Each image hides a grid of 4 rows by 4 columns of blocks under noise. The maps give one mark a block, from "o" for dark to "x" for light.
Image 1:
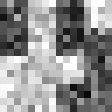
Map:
oxox
oxoo
xxxo
xxoo
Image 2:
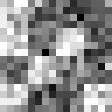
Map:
xooo
xoxo
oxoo
xoox
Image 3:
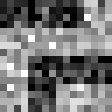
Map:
ooox
xxxx
xooo
xoxx
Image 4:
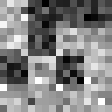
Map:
xooo
xoxx
oxox
xxxx
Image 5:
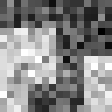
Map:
oooo
xxoo
xxox
xoox
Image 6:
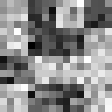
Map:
xoxo
xoox
oxxx
xoox
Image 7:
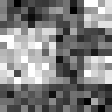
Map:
ooox
xxoo
xxox
oooo
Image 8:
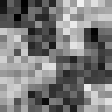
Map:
ooxx
xoxo
xxoo
xoox
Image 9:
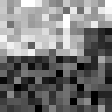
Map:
xxxx
xxxo
oooo
oooo
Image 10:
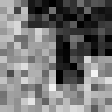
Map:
xooo
xxoo
xxox
xxxx
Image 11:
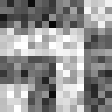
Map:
ooox
xxxo
ooxo
xoxo
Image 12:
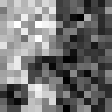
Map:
xxoo
xxoo
xooo
oxoo
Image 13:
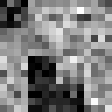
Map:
oxxx
xxxx
xoxx
xoox
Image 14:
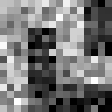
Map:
xxxo
xoxo
xoxx
xooo
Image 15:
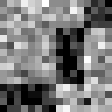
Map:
xxxo
xxox
xxox
ooxx
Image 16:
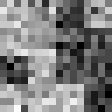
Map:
xxox
xxoo
oxoo
xxxo
